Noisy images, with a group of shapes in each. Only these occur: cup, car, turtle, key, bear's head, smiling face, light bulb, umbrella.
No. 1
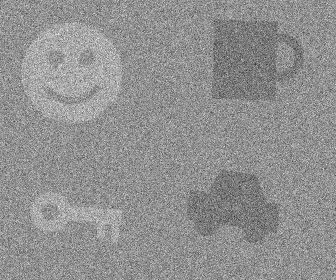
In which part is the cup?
top right
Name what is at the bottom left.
key
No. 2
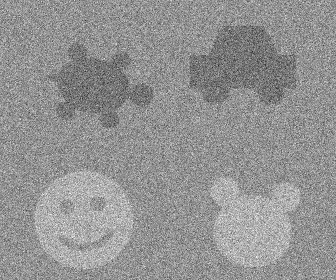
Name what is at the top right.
car
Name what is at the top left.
turtle
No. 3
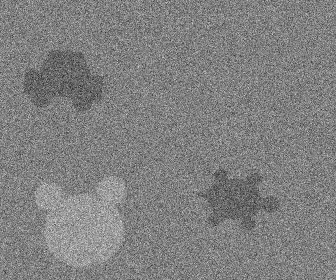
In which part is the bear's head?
bottom left
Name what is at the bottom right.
turtle
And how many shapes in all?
3
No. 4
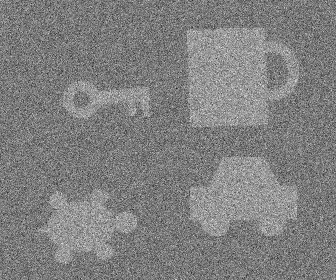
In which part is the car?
bottom right
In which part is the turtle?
bottom left
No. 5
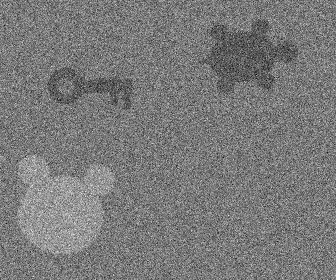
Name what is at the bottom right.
nothing
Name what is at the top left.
key
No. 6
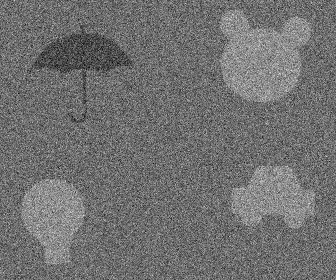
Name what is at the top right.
bear's head
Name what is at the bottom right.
car
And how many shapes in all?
4
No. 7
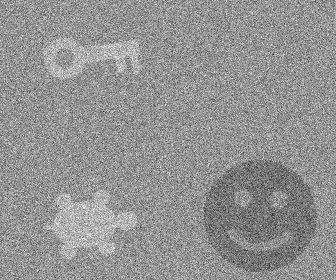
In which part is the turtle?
bottom left
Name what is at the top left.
key
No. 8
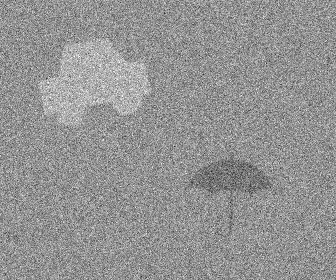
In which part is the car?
top left
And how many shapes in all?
2
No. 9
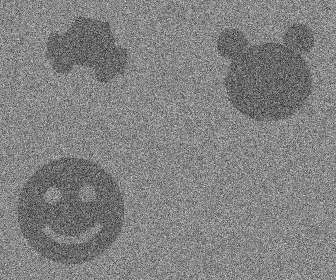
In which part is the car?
top left
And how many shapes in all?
3
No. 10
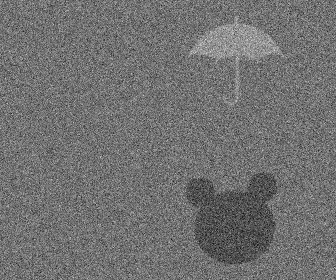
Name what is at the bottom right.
bear's head
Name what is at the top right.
umbrella
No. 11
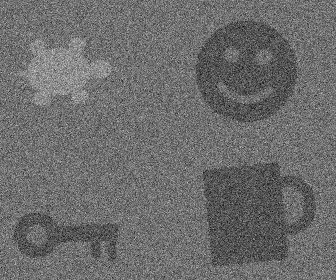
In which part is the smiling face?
top right
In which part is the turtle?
top left
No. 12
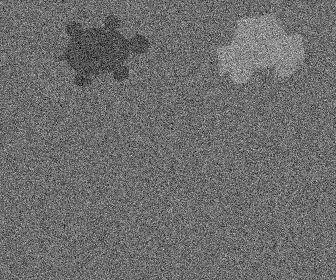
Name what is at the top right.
car
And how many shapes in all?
2
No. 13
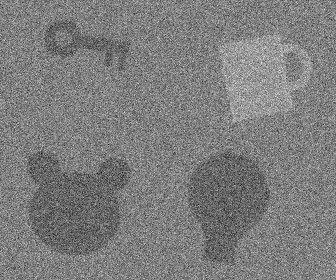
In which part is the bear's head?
bottom left
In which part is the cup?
top right
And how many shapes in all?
4
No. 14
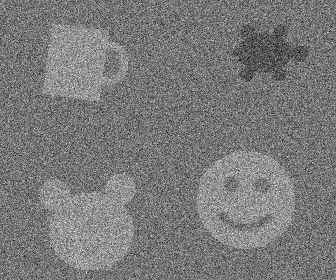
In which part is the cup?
top left
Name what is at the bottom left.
bear's head
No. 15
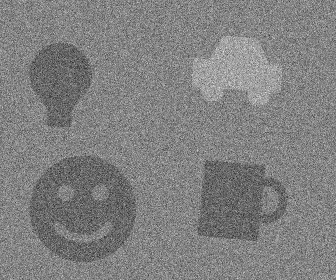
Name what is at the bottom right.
cup
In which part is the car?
top right
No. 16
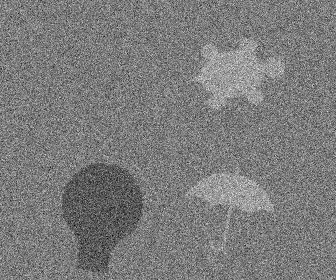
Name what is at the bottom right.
umbrella
